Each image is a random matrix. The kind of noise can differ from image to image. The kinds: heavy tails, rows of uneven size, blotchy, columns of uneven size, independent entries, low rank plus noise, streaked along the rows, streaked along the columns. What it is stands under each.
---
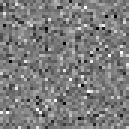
heavy tails
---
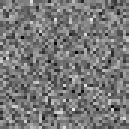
independent entries
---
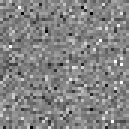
heavy tails
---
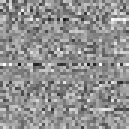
rows of uneven size
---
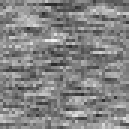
streaked along the rows
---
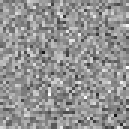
independent entries
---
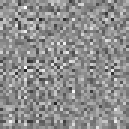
low rank plus noise
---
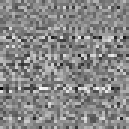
rows of uneven size
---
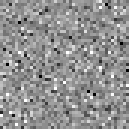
heavy tails
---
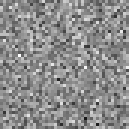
independent entries
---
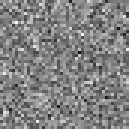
independent entries
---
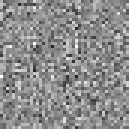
low rank plus noise
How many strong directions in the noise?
five to eight
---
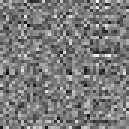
low rank plus noise
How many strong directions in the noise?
two
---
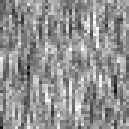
streaked along the columns
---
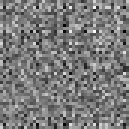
low rank plus noise
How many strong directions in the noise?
one
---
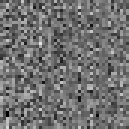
columns of uneven size
